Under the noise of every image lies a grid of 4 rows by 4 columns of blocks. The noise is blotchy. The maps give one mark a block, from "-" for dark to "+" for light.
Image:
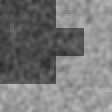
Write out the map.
- - + +
- - - +
- - + +
+ + + +
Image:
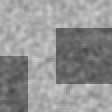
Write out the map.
+ + + +
+ + - -
- + - -
- + + +
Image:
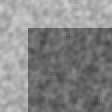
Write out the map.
+ + + +
+ - - -
+ - - -
+ - - -
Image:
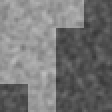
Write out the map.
+ + + -
+ + - -
+ + - -
- + - -
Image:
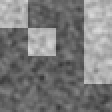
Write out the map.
+ - - +
- + - +
- - - +
- - - -
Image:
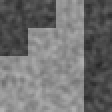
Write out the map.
- - + -
- + + -
+ + + -
+ + + -
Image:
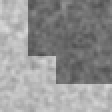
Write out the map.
+ - - -
+ - - -
+ + - -
+ + + +
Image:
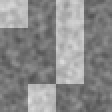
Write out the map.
+ - + -
- - + -
- - + -
- + - -
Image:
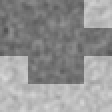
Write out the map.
- - - +
- - - -
+ - - +
+ + + +
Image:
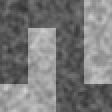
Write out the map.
- - - +
- + - +
- + - +
+ + - -
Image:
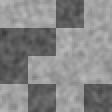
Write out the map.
+ + - +
- - + +
- + + +
+ - + -
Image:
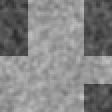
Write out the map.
- + + -
- + + -
+ + + +
+ + + -
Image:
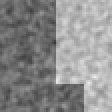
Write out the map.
- - + +
- - + +
- - + +
- - - +
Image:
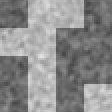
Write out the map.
- + + -
+ + - -
- + - -
- + - +
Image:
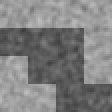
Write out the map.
+ + + +
- - - +
+ - - +
+ + - -
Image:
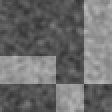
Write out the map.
- - - +
- - - +
+ + - +
- - + -
